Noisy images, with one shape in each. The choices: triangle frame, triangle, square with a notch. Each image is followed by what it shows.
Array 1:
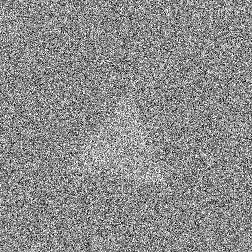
triangle
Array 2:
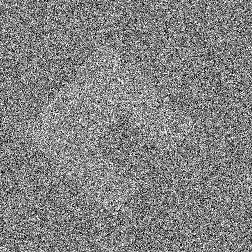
square with a notch
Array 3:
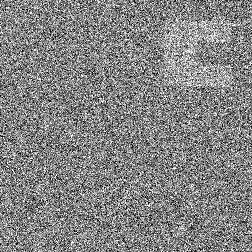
square with a notch
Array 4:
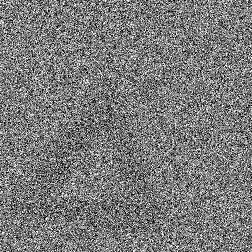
triangle frame
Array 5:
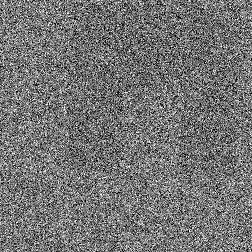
square with a notch
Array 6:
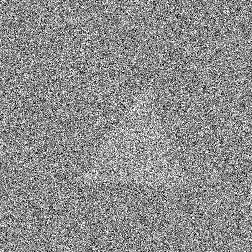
triangle
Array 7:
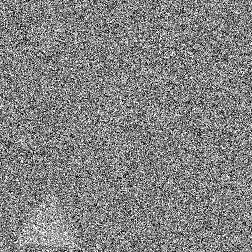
triangle
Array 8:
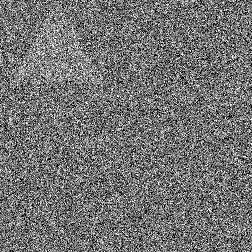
triangle
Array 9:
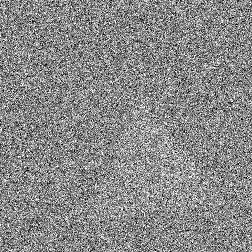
triangle
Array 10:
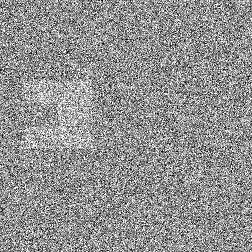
square with a notch
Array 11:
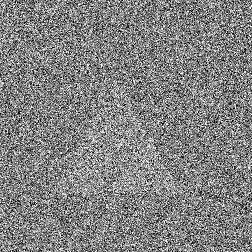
triangle
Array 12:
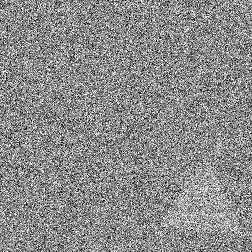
triangle
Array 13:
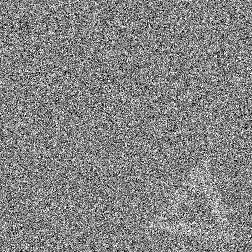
triangle frame
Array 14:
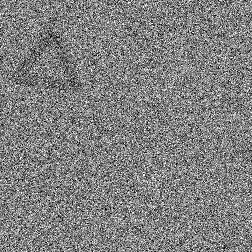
triangle frame
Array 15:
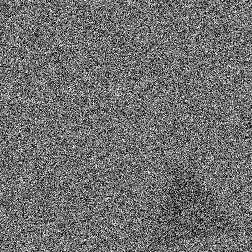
triangle
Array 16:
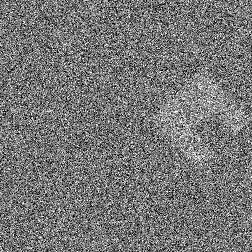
square with a notch
